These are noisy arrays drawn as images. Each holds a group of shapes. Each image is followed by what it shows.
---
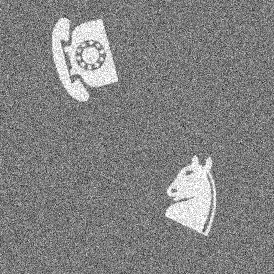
top left: telephone; bottom right: chess knight
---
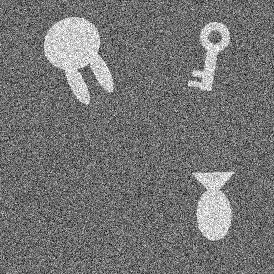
top left: rabbit's head; top right: key; bottom right: fish
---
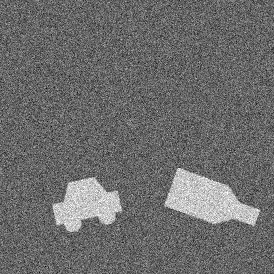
bottom left: car; bottom right: bottle
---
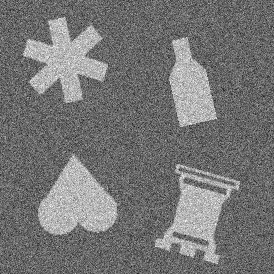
top left: asterisk; top right: bottle; bottom left: heart; bottom right: chess rook
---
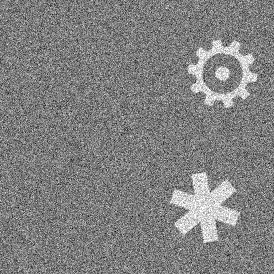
top right: gear; bottom right: asterisk
